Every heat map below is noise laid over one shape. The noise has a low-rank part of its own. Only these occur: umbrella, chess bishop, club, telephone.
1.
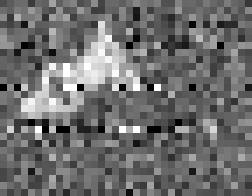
chess bishop
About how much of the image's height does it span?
half
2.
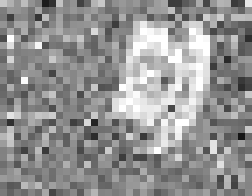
telephone
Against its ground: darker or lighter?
lighter
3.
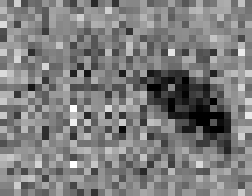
umbrella
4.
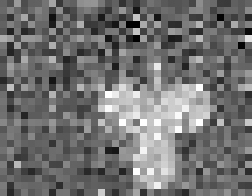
club
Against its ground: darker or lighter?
lighter
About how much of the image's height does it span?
two thirds
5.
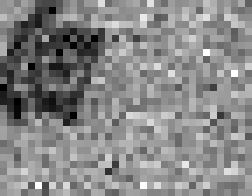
telephone
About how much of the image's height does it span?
two thirds
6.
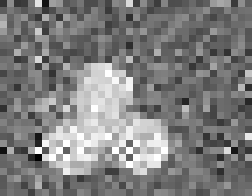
club
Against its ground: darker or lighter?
lighter
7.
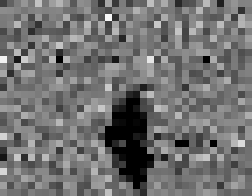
umbrella
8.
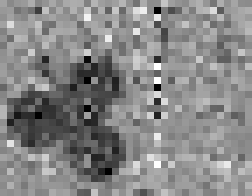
club
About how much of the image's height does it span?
two thirds
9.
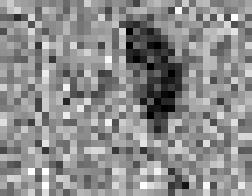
umbrella
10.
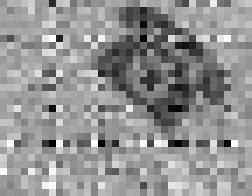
telephone
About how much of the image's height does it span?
two thirds
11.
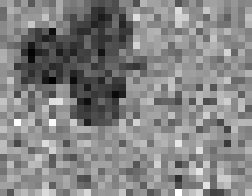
club
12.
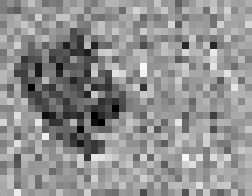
telephone
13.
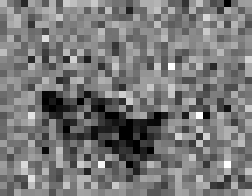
chess bishop
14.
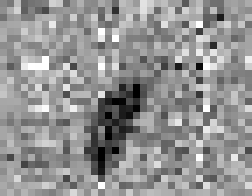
umbrella
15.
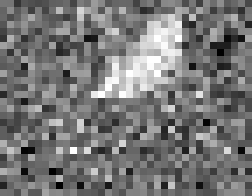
umbrella
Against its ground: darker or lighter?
lighter
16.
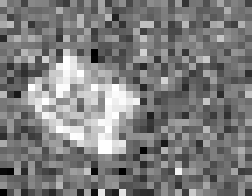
telephone
